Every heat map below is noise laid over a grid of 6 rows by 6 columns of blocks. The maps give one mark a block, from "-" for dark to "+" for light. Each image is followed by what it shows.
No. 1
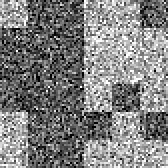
+ - - + + -
- - - + + +
- - - + + +
- - - + - +
+ - - - + -
+ - - + + +
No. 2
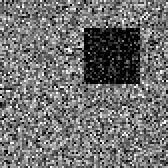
+ + + + + +
+ + + - - +
+ + + - - +
+ + + + + +
+ + + + + +
+ + + + + +
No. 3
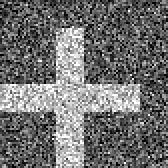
- - - - - -
- - + - - -
- - + - - -
+ + + + + -
- - + - - -
- - + - - -
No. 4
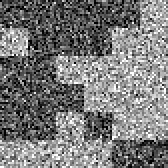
- - - - - +
+ - - - + +
- - + + + +
- - - + + +
- - + - + +
+ + + + - -
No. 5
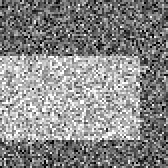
- - - - - -
- - - - - -
+ + + + + -
+ + + + + -
+ + + + + -
- - - - - -
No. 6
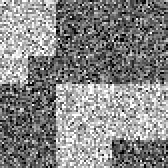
+ + - - - -
+ + - - - -
+ - - - - -
- - + + + +
- - + + + +
- - + + - -
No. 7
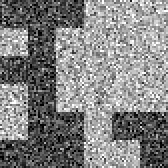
- - - + + +
+ - + + + +
- - + + + +
+ - + + + +
+ - - + - -
- - - + + -
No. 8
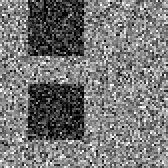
+ - - + + +
+ - - + + +
+ + + + + +
+ - - + + +
+ - - + + +
+ + + + + +
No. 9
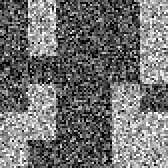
- + - - - +
- + - - - +
- - - - - +
- + - - + -
+ + - - + +
+ - - - + +
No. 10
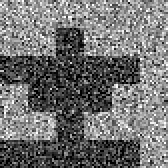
+ + + + + +
+ + - + + +
- - - - - +
+ - - - + +
+ + - + + +
- - - - - +
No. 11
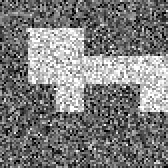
- - - - - -
- + + - - -
- + + + + +
- - + - - +
- - - - - -
- - - - - -
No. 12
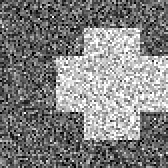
- - - - - -
- - - + + -
- - + + + +
- - + + + +
- - - + + -
- - - - - -
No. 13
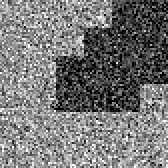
+ + + + - -
+ + + - - -
+ + - - - -
+ + - - - +
+ + + + + +
+ + + + + +
